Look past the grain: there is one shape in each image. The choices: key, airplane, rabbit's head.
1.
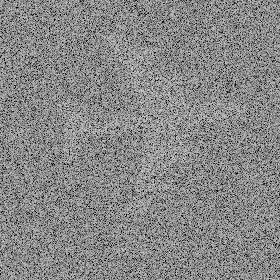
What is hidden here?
light airplane
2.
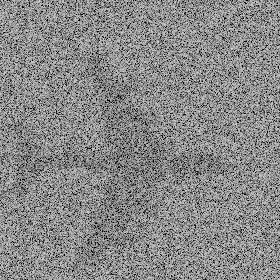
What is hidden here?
dark airplane
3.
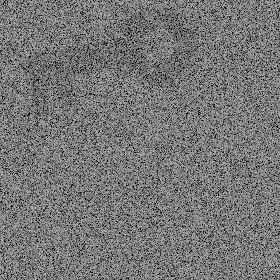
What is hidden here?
dark key
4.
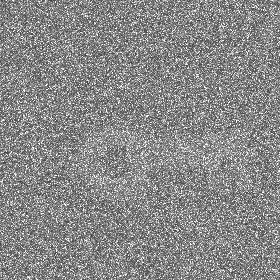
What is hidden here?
light key
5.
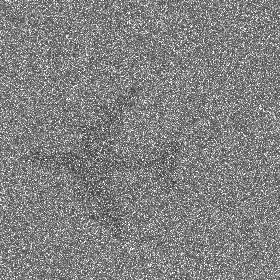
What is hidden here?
dark airplane
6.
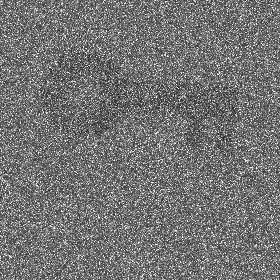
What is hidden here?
dark key
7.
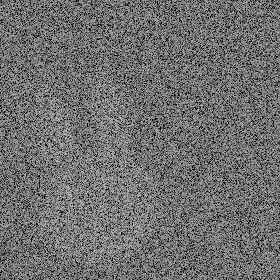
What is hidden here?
light rabbit's head
